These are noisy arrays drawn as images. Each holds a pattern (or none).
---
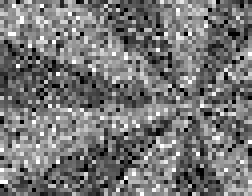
spokes from one point
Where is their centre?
middle right
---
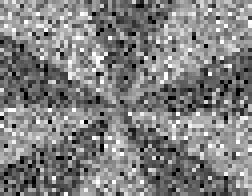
spokes from one point
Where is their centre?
centre
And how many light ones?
5
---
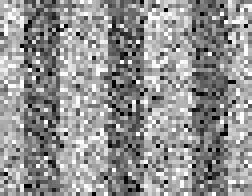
vertical stripes
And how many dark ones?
3
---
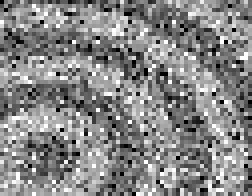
rings round one point
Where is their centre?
bottom left
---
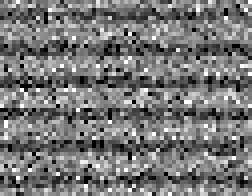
horizontal stripes
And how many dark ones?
6
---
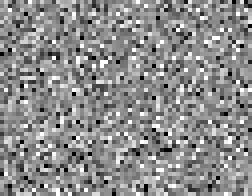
only noise
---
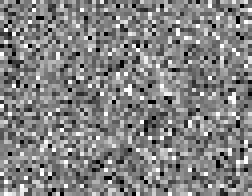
only noise
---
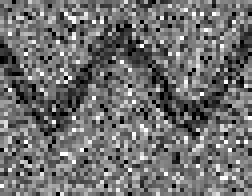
a wavy band
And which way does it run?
left to right
